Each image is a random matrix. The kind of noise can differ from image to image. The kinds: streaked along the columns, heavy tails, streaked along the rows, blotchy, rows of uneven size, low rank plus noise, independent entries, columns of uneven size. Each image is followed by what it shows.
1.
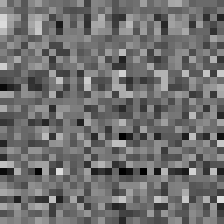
low rank plus noise
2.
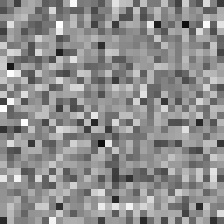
low rank plus noise
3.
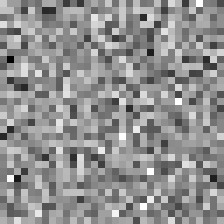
independent entries
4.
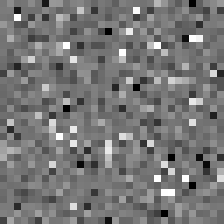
heavy tails
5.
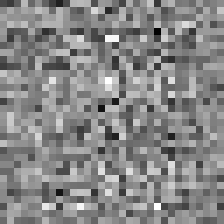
low rank plus noise
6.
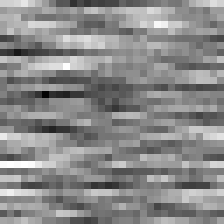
streaked along the rows
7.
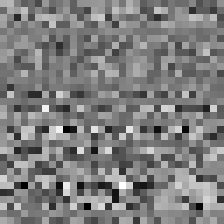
rows of uneven size
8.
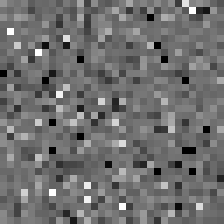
heavy tails
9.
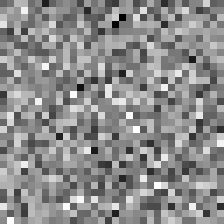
independent entries
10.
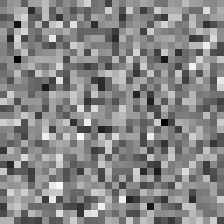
independent entries
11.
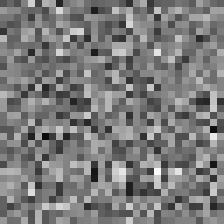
low rank plus noise
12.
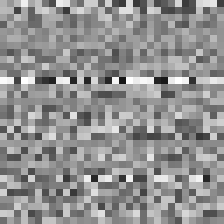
rows of uneven size
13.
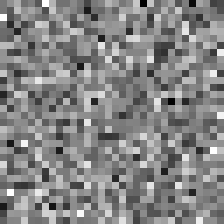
independent entries
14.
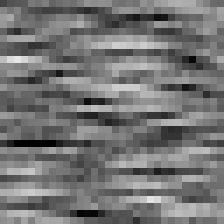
streaked along the rows
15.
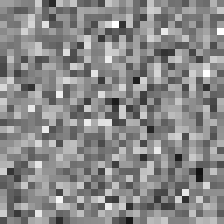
independent entries
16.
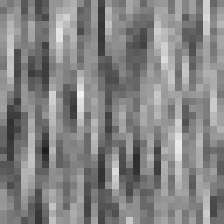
streaked along the columns
